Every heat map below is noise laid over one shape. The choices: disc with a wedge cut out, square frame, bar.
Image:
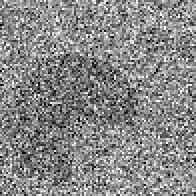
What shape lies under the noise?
disc with a wedge cut out
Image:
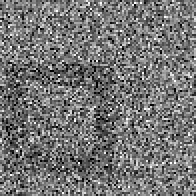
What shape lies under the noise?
square frame
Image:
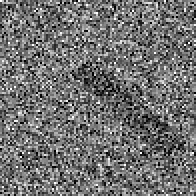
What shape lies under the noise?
bar
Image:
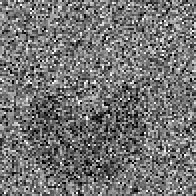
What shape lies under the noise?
disc with a wedge cut out
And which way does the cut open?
up
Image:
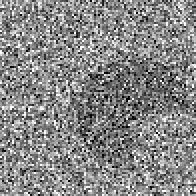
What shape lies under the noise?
disc with a wedge cut out
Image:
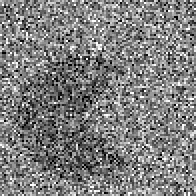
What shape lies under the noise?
disc with a wedge cut out
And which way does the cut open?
right
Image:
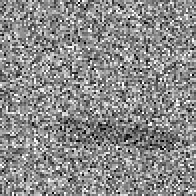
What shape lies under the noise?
bar
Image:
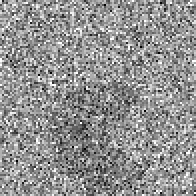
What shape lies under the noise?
disc with a wedge cut out
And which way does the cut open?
right
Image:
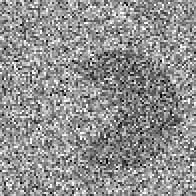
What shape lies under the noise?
disc with a wedge cut out
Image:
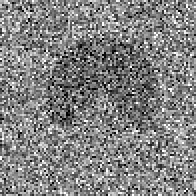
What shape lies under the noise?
disc with a wedge cut out
